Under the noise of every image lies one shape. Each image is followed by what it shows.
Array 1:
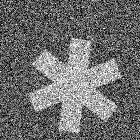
asterisk
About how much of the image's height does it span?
two thirds
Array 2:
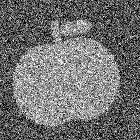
apple
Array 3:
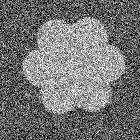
flower
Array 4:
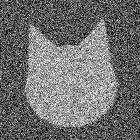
cat's head
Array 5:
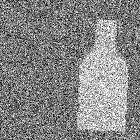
bottle
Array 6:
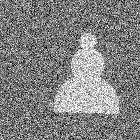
chess pawn
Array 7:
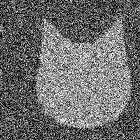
cat's head
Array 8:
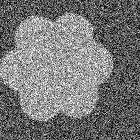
flower
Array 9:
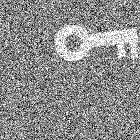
key
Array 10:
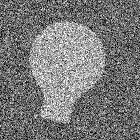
light bulb
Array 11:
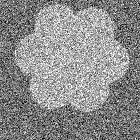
flower
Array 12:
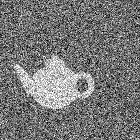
teapot
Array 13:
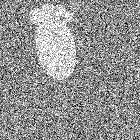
footprint
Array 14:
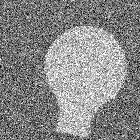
light bulb
